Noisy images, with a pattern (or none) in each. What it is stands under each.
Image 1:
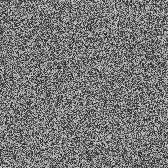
only noise
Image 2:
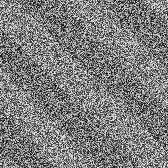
diagonal stripes
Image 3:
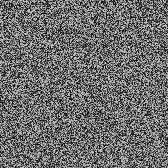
only noise
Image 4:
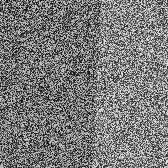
a sharp edge
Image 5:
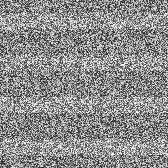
horizontal stripes
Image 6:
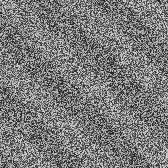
diagonal stripes
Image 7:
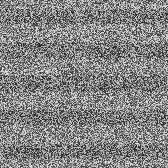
horizontal stripes
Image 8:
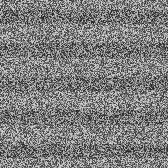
horizontal stripes
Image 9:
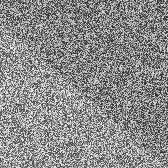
a sharp edge
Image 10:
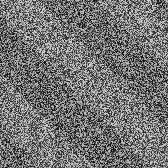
diagonal stripes
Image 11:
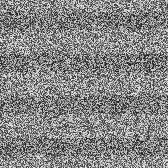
horizontal stripes
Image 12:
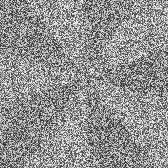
spokes from one point
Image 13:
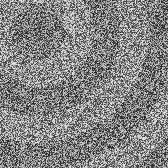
rings round one point
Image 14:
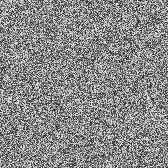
only noise
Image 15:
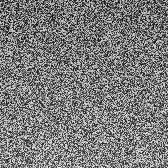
a smooth slope
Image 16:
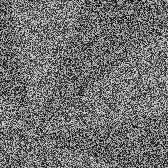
spokes from one point
